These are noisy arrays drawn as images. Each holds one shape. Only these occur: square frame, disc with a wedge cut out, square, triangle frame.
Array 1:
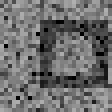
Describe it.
dark square frame
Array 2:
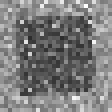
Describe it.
dark square
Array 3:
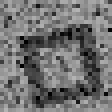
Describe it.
dark square frame
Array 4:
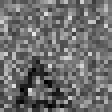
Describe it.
dark triangle frame
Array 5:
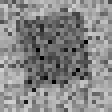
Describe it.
dark square
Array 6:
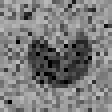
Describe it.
dark disc with a wedge cut out
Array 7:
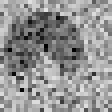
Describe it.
dark disc with a wedge cut out
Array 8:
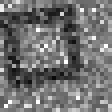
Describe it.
dark square frame
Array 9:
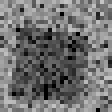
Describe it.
dark square
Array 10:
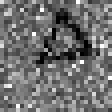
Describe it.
dark triangle frame
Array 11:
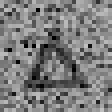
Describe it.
dark triangle frame
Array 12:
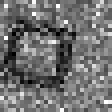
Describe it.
dark square frame
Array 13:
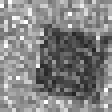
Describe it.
dark square
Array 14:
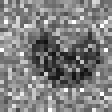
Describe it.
dark disc with a wedge cut out
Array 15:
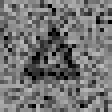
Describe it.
dark triangle frame
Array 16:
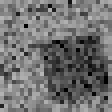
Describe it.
dark square
